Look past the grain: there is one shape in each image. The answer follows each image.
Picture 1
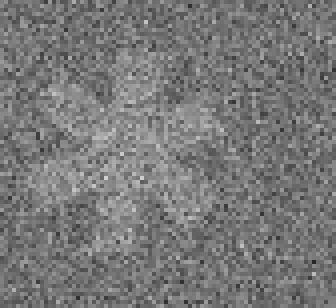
light asterisk
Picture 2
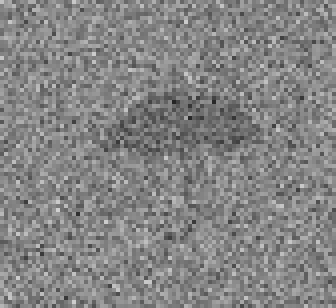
dark umbrella
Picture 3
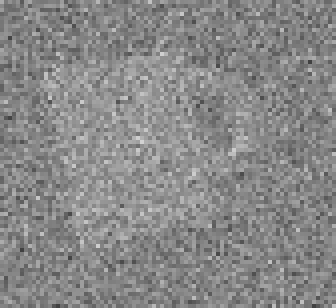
light cup
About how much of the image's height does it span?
two thirds
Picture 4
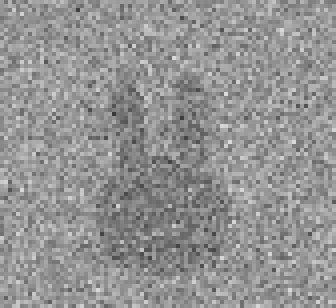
dark rabbit's head
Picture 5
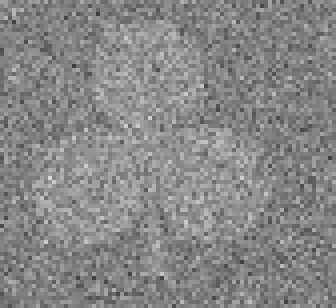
light club
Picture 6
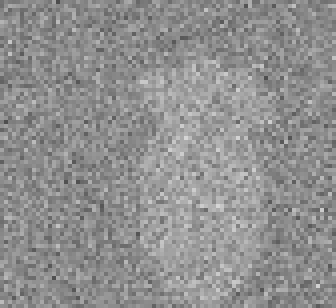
light footprint
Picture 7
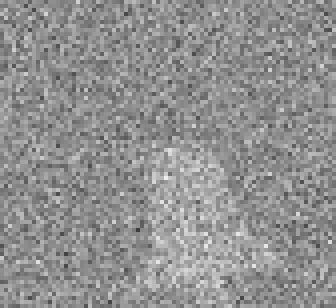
light bell
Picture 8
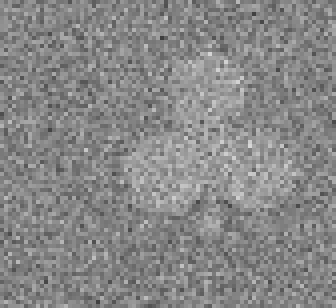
light club
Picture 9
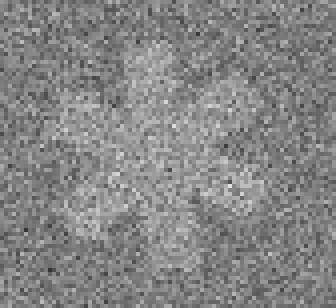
light asterisk
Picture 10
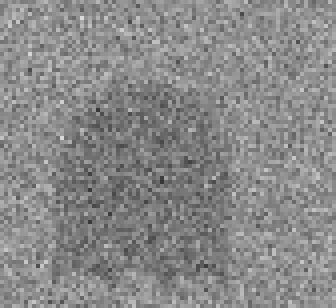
dark ghost
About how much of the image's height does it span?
two thirds
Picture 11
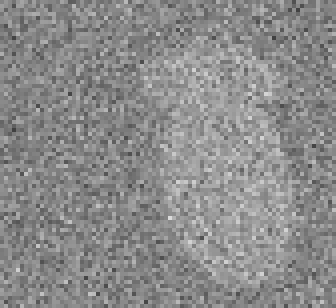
light footprint
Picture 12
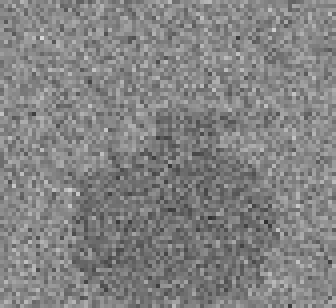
dark apple
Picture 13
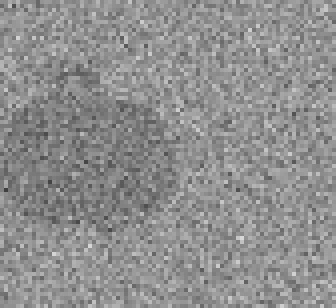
dark apple
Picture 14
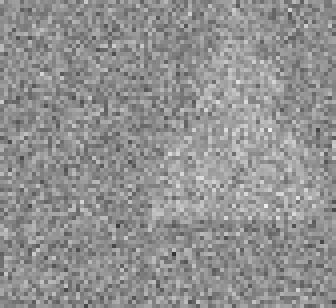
light chess pawn
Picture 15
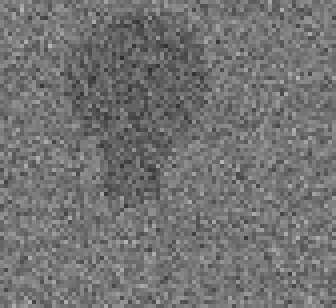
dark light bulb
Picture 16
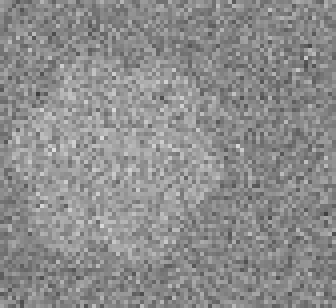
light flower
